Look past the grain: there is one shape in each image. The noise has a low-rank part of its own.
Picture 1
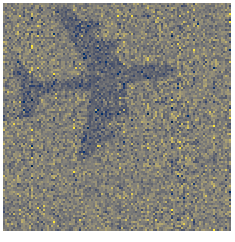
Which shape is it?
airplane
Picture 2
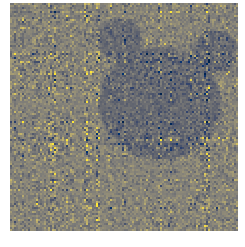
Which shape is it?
bear's head
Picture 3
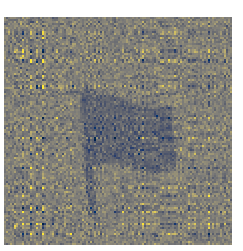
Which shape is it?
flag
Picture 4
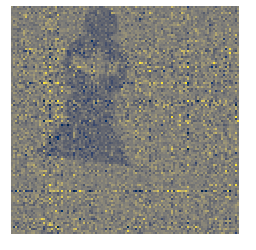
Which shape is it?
chess bishop
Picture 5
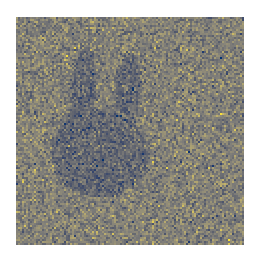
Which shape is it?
rabbit's head
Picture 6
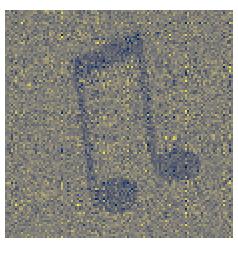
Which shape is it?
pair of musical notes
